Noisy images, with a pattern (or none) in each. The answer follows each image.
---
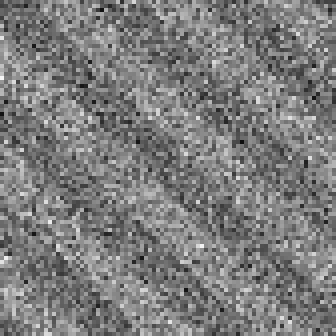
diagonal stripes
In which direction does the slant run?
top left to bottom right
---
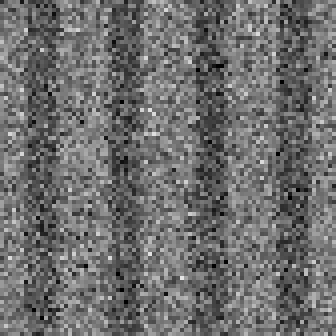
vertical stripes
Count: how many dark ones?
4
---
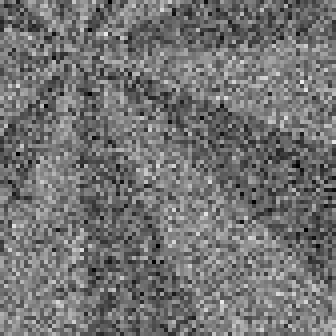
spokes from one point
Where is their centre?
top left
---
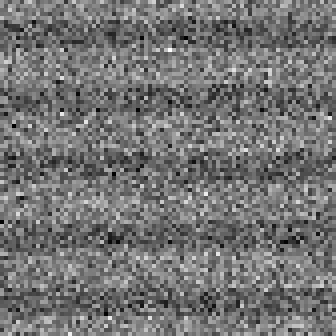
horizontal stripes
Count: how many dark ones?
5
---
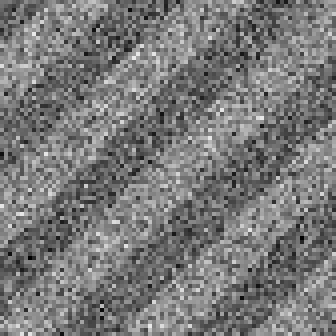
diagonal stripes
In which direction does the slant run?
bottom left to top right
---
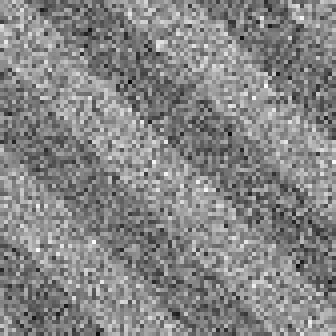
diagonal stripes
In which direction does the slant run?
top left to bottom right
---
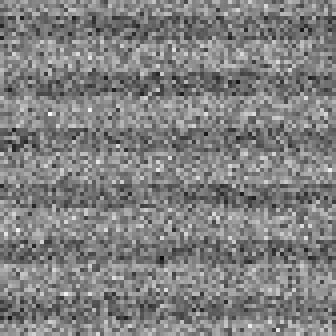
horizontal stripes
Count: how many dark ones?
6
